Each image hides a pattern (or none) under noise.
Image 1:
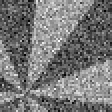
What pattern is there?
spokes from one point
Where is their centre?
bottom left
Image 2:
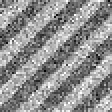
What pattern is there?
diagonal stripes
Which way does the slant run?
bottom left to top right
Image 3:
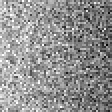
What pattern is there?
a smooth slope
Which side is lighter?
left
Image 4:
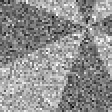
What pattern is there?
spokes from one point
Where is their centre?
top right
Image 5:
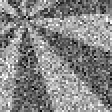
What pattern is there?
spokes from one point
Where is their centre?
top left
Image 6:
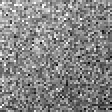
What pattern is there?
a smooth slope
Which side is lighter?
top left
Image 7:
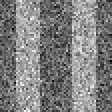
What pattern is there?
vertical stripes
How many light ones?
2
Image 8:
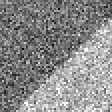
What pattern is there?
a sharp edge
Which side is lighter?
bottom right
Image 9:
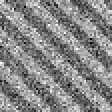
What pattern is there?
diagonal stripes
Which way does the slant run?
top left to bottom right
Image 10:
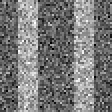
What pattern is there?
vertical stripes
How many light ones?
2
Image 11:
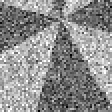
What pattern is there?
spokes from one point
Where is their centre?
top middle
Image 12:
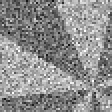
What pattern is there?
spokes from one point
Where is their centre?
bottom right
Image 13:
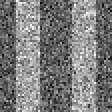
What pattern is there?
vertical stripes
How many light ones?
2
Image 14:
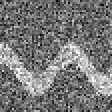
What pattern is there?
a wavy band
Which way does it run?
left to right
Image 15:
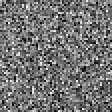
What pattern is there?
only noise
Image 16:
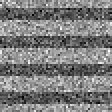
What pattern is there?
horizontal stripes
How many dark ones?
4
